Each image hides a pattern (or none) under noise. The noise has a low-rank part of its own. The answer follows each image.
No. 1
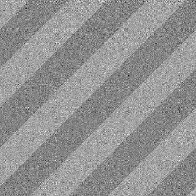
diagonal stripes
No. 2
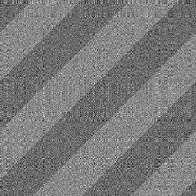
diagonal stripes
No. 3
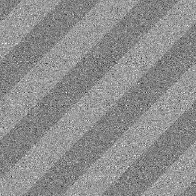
diagonal stripes
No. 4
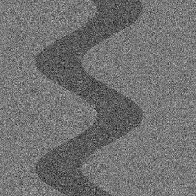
a wavy band
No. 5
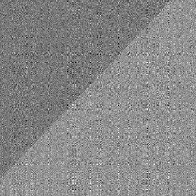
a sharp edge
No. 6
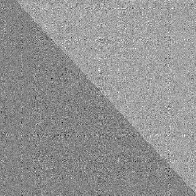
a sharp edge
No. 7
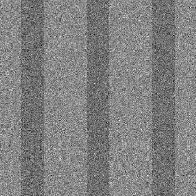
vertical stripes
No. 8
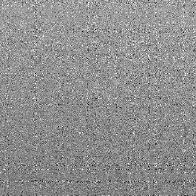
a smooth slope
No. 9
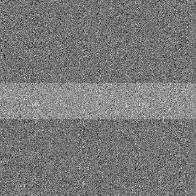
one horizontal stripe
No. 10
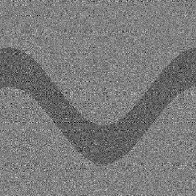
a wavy band
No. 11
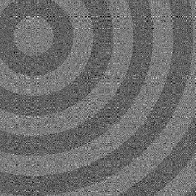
rings round one point
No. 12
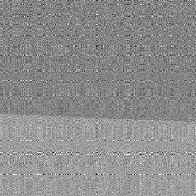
a sharp edge
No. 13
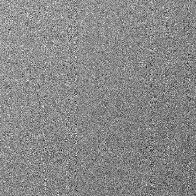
a smooth slope
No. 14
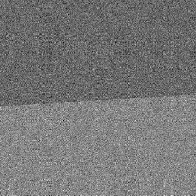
a sharp edge
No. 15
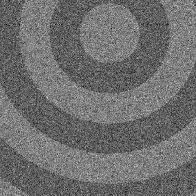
rings round one point
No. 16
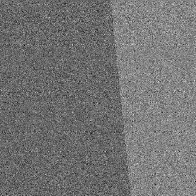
a sharp edge
